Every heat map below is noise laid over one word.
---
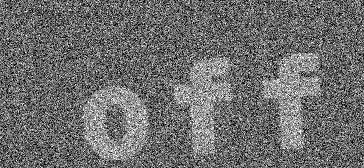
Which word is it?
off
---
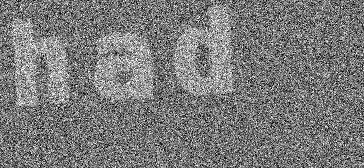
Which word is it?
had
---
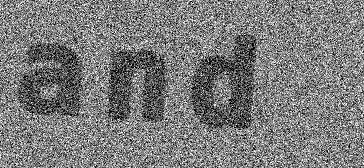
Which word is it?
and
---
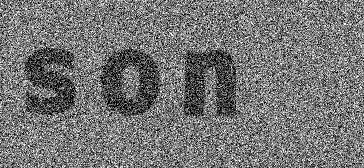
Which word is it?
son
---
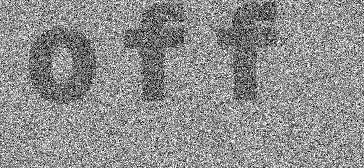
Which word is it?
off
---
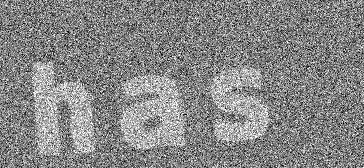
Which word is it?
has
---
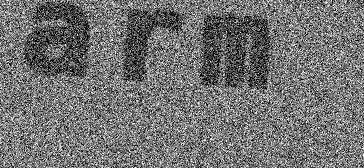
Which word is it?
arm
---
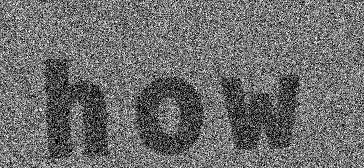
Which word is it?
how
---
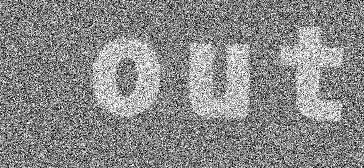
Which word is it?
out
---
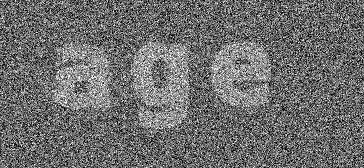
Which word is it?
age
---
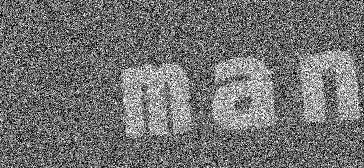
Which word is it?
man
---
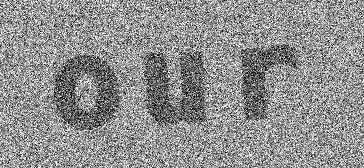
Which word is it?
our
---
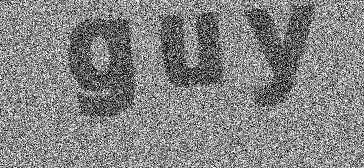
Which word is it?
guy
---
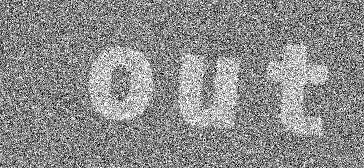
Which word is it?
out
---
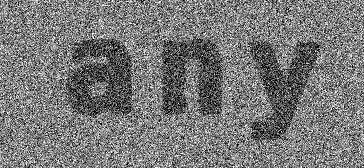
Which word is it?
any
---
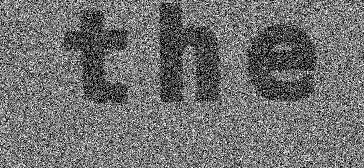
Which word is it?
the
